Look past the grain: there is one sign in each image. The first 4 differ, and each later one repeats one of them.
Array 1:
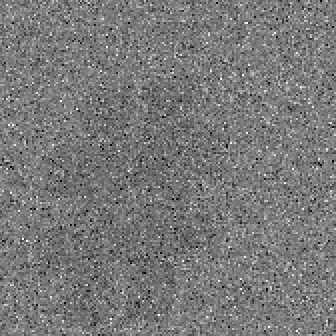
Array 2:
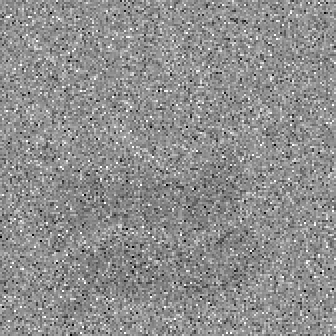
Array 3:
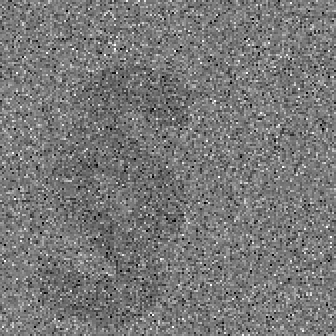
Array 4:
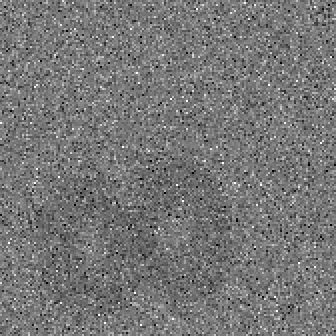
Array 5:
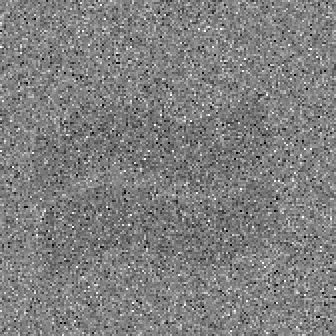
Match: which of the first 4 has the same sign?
2
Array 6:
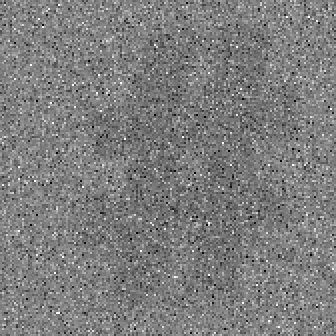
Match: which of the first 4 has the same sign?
1
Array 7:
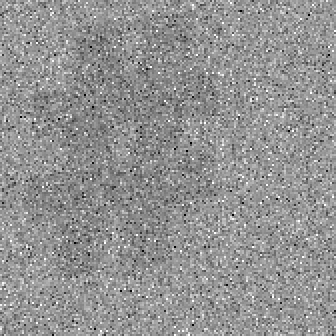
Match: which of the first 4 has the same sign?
1
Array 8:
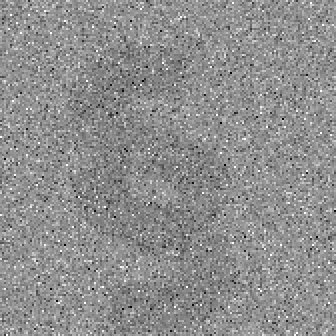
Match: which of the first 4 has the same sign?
3
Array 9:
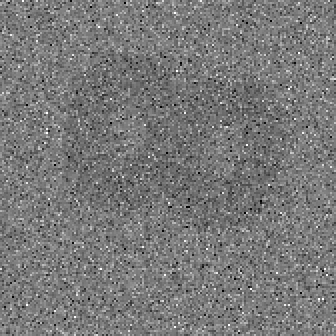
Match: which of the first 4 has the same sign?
4
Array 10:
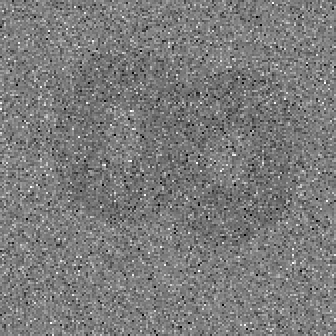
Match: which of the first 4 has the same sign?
4
